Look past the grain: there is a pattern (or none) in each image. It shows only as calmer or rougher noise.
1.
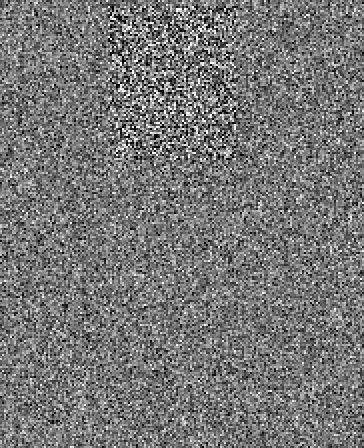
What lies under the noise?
one block
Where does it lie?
top middle
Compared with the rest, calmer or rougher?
rougher
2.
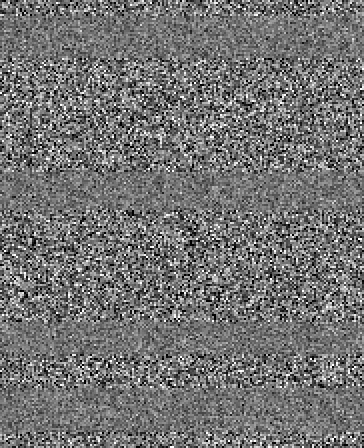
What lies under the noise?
bands of rows
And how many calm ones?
4
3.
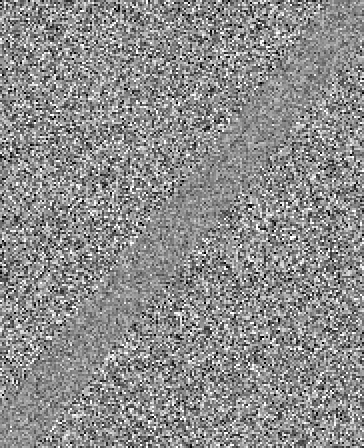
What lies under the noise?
a diagonal band
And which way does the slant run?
bottom left to top right
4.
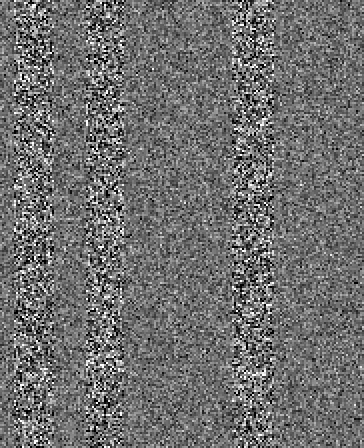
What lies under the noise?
bands of columns
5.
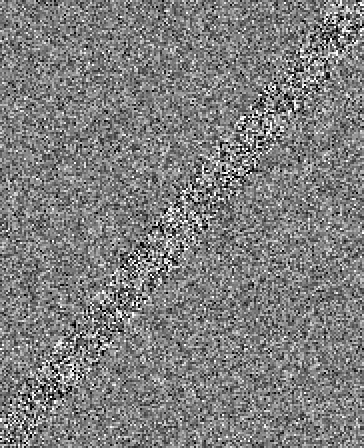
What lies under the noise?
a diagonal band
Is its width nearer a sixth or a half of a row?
a sixth
